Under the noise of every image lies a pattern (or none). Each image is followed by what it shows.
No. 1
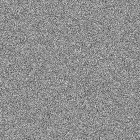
only noise
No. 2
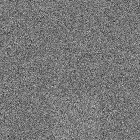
one block
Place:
bottom middle
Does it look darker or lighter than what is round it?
lighter
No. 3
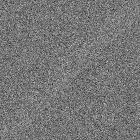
a diagonal band
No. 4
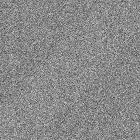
a diagonal band
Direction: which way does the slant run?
bottom left to top right
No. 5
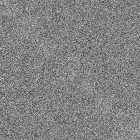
blocks along the diagonal
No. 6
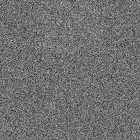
one block
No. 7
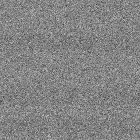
bands of rows
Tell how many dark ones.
3
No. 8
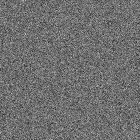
only noise
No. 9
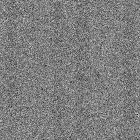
bands of columns
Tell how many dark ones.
4
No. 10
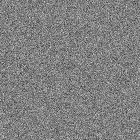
only noise
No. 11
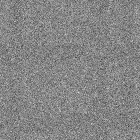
bands of rows crossing bands of columns
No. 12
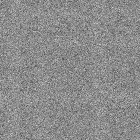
bands of rows crossing bands of columns
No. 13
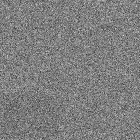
one block
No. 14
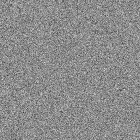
only noise
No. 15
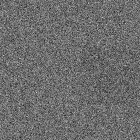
one block
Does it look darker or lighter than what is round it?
darker
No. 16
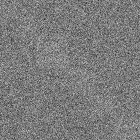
blocks along the diagonal
